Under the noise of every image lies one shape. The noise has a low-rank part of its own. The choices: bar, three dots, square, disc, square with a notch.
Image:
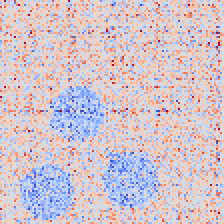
three dots
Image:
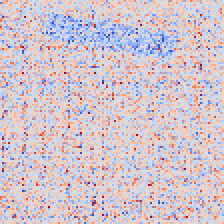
bar
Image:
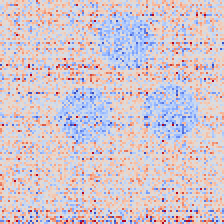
three dots
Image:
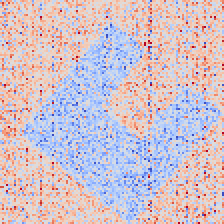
square with a notch
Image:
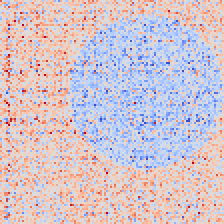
disc
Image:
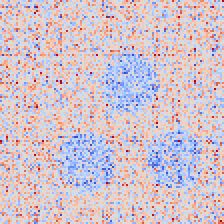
three dots
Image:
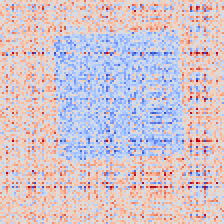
square
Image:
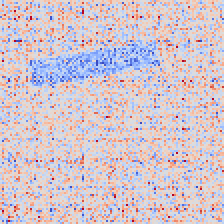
bar
